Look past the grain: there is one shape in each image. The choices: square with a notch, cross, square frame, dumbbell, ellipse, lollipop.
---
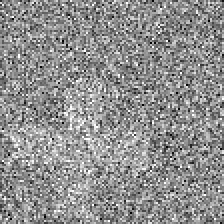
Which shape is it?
cross
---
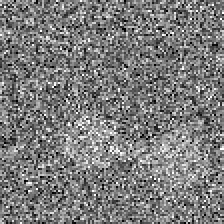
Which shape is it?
dumbbell
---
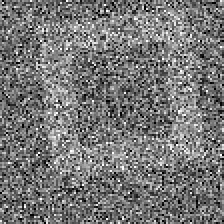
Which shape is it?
square frame
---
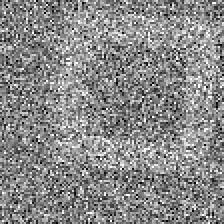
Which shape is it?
square frame
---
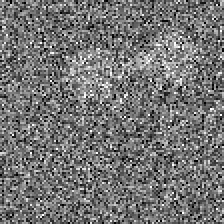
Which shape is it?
dumbbell
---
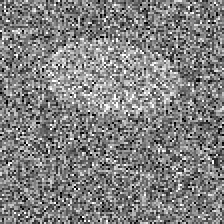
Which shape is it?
ellipse
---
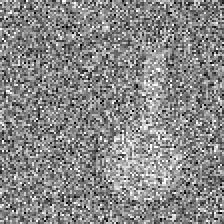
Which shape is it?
lollipop
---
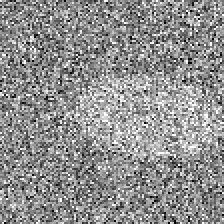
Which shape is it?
ellipse
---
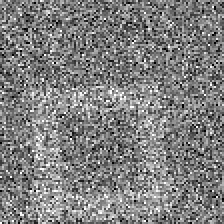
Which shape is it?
square frame
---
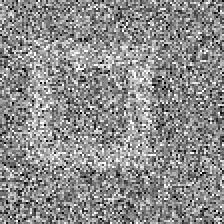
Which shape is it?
square frame
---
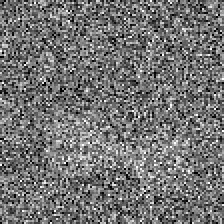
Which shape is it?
dumbbell
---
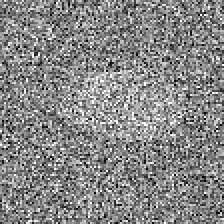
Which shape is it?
ellipse
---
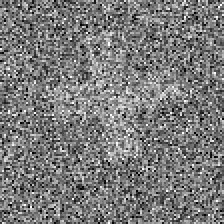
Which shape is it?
cross
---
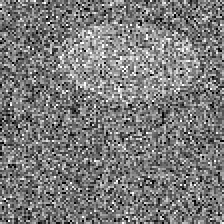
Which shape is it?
ellipse
